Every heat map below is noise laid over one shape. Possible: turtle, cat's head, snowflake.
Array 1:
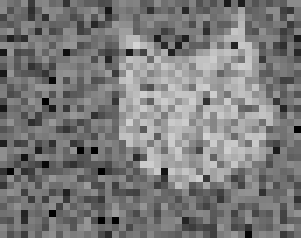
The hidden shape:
cat's head
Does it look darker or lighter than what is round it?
lighter
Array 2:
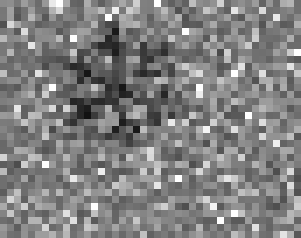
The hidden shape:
snowflake
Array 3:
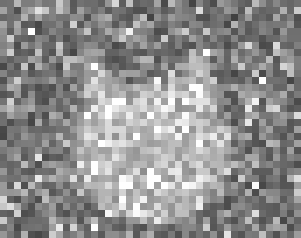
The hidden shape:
cat's head
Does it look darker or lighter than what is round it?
lighter
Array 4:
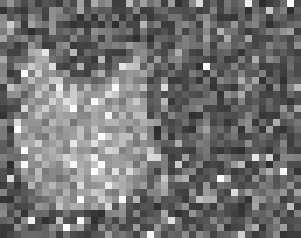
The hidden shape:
cat's head
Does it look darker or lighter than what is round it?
lighter
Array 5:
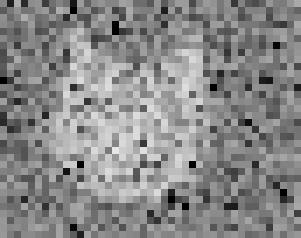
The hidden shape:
cat's head
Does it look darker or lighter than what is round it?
lighter
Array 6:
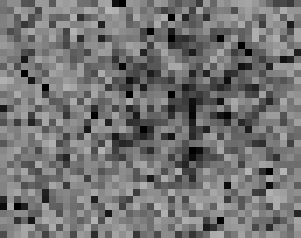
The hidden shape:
snowflake
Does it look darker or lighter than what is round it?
darker
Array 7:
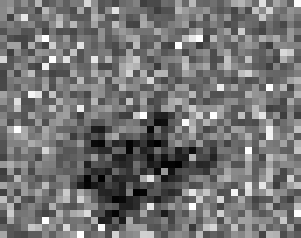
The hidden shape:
turtle
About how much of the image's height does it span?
half
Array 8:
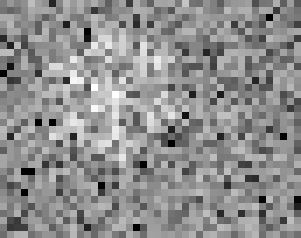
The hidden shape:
snowflake
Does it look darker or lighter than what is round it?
lighter
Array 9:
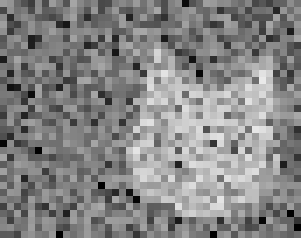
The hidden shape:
cat's head
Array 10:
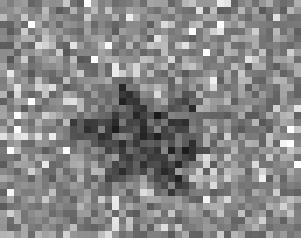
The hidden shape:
turtle
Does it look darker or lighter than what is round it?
darker
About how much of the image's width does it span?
half
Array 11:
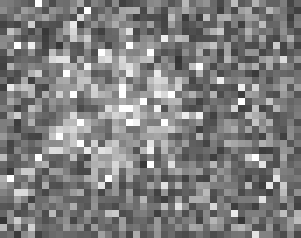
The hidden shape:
snowflake
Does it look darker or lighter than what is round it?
lighter
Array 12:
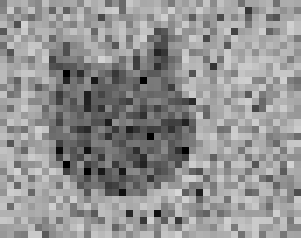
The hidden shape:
cat's head
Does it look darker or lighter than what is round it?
darker
